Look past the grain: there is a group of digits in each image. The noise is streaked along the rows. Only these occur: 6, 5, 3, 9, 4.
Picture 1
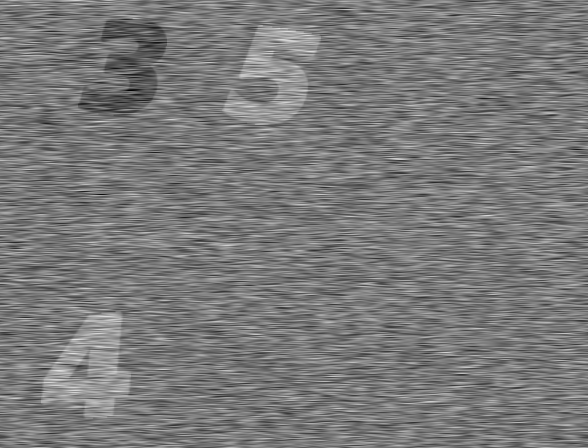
top left: dark 3; top middle: light 5; bottom left: light 4
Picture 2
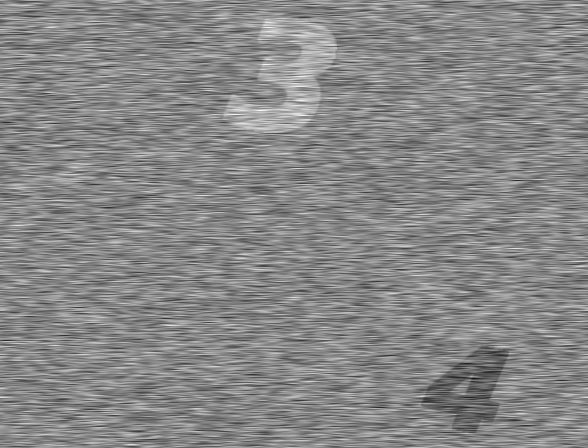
top middle: light 3; bottom right: dark 4
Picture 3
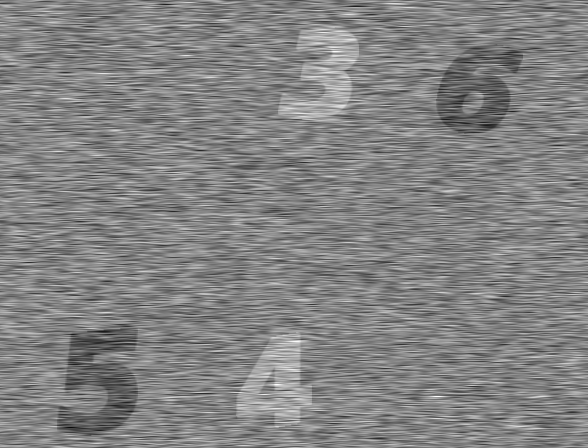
top middle: light 3; top right: dark 6; bottom left: dark 5; bottom middle: light 4
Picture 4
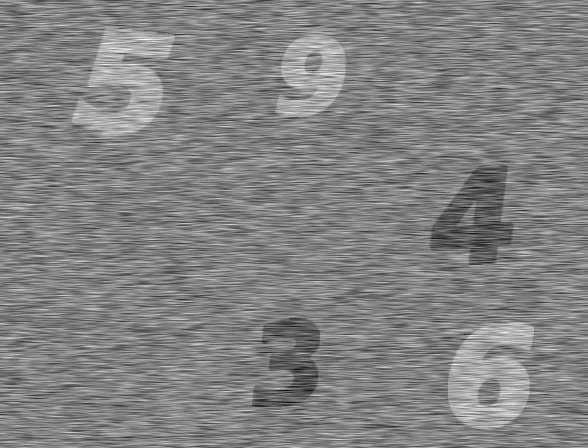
top left: light 5; top middle: light 9; middle right: dark 4; bottom middle: dark 3; bottom right: light 6
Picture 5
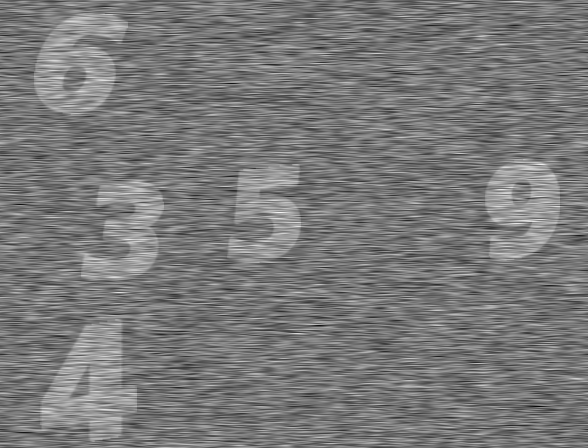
top left: light 6; middle left: light 3; centre: light 5; middle right: light 9; bottom left: light 4
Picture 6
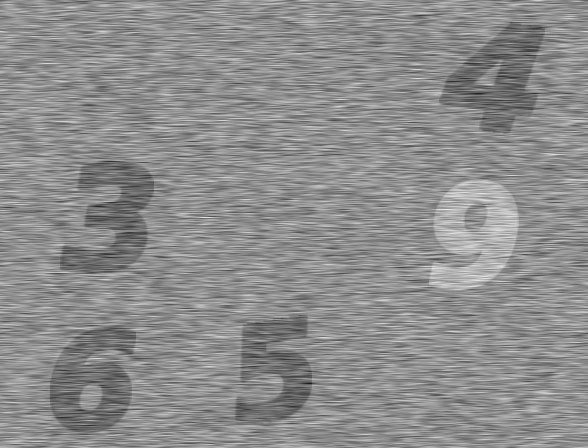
top right: dark 4; middle left: dark 3; middle right: light 9; bottom left: dark 6; bottom middle: dark 5
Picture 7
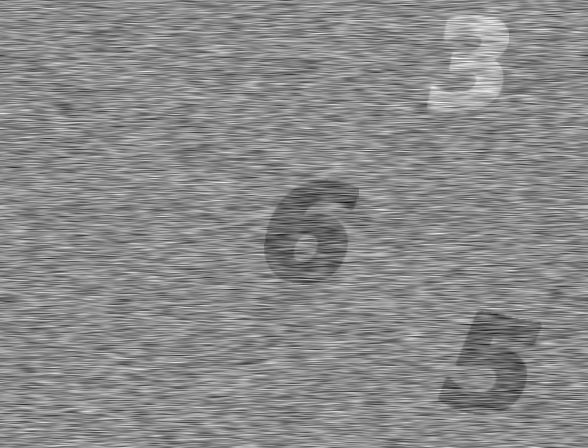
top right: light 3; centre: dark 6; bottom right: dark 5
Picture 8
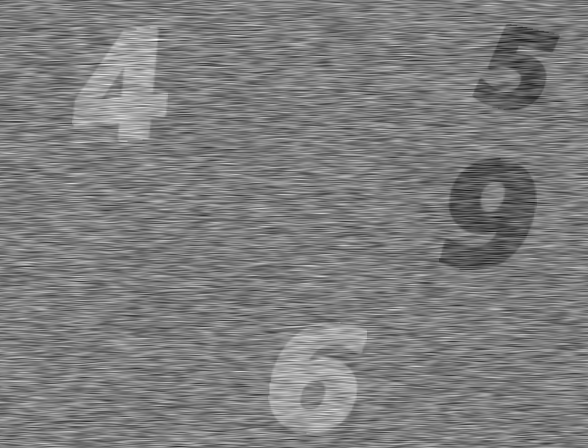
top left: light 4; top right: dark 5; middle right: dark 9; bottom middle: light 6
